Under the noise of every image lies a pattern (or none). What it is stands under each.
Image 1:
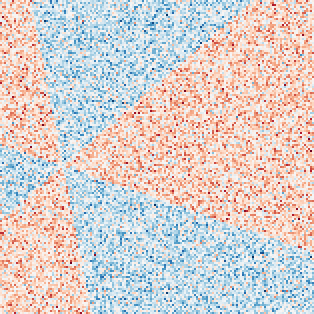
spokes from one point
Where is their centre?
middle left
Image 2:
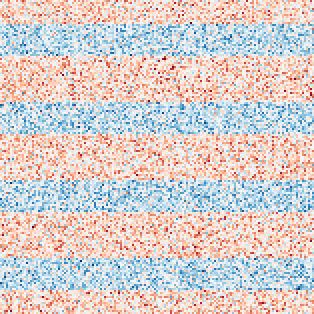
horizontal stripes
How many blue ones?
4
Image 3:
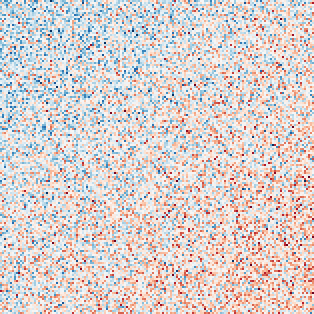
a smooth slope
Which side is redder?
bottom right
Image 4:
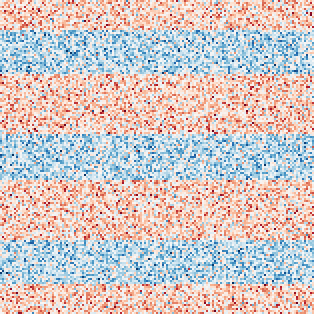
horizontal stripes
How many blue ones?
3
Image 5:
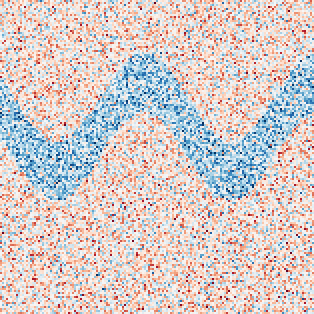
a wavy band
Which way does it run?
left to right
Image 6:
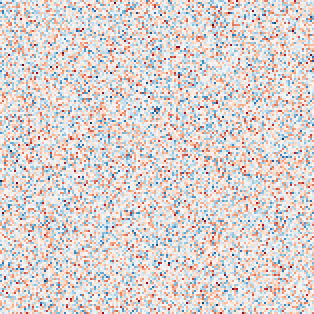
only noise
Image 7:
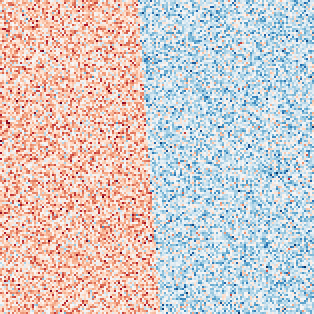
a sharp edge
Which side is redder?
left
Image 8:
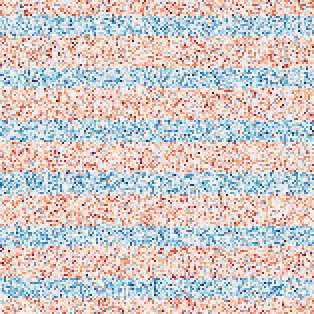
horizontal stripes
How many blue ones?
6
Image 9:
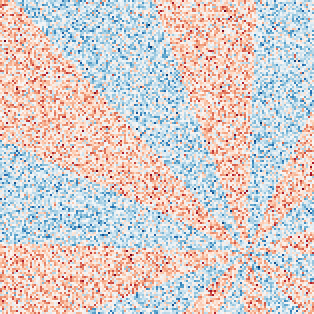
spokes from one point
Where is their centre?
bottom right
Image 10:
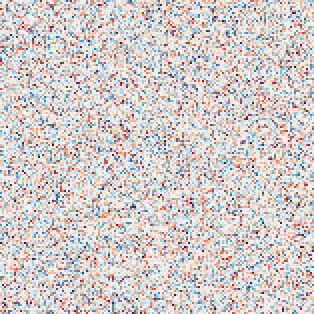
only noise
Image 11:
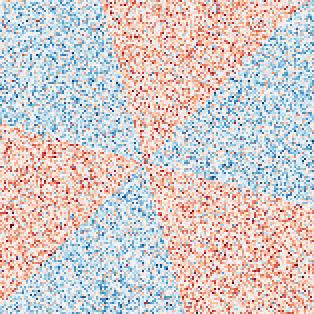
spokes from one point
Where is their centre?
centre
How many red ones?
3
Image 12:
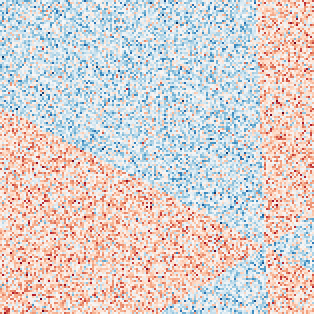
spokes from one point
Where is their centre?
bottom right
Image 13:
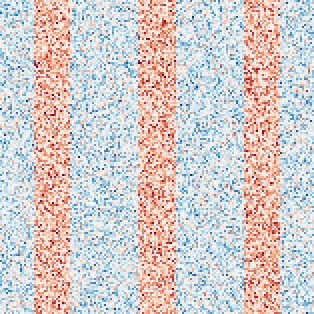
vertical stripes
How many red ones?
3
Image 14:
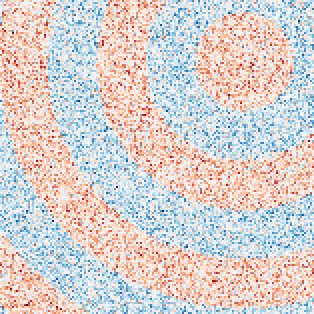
rings round one point
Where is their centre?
top right
